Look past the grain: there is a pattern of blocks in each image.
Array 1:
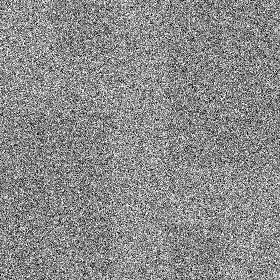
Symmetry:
the same after a half turn
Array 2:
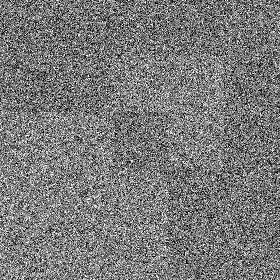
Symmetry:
mirrored about the diagonal from the bottom left
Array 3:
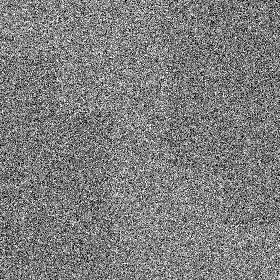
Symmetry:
the same after a half turn
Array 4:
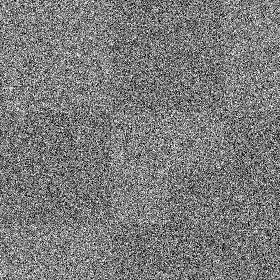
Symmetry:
mirrored about the diagonal from the top left
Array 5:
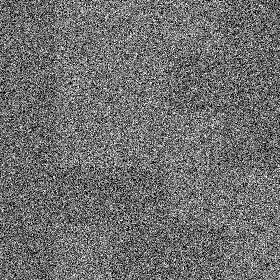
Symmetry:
no symmetry
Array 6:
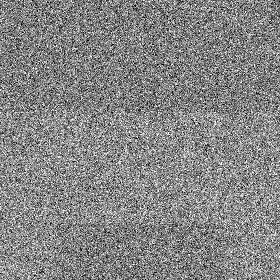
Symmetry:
left and right mirror each other
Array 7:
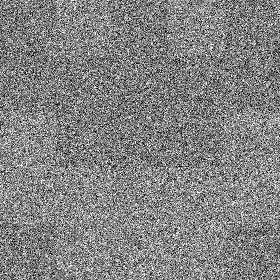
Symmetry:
left and right mirror each other
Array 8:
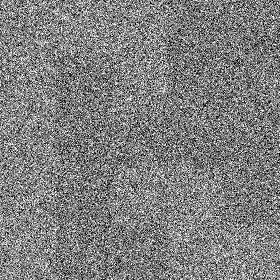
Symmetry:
no symmetry
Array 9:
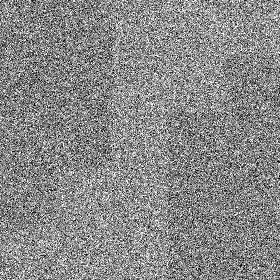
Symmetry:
the same after a half turn
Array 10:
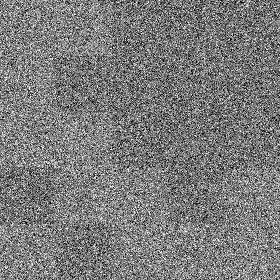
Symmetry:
mirrored about the diagonal from the bottom left
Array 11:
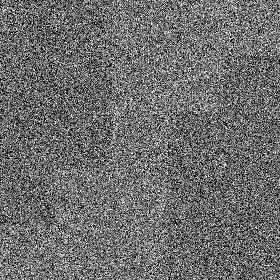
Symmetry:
the same after a half turn
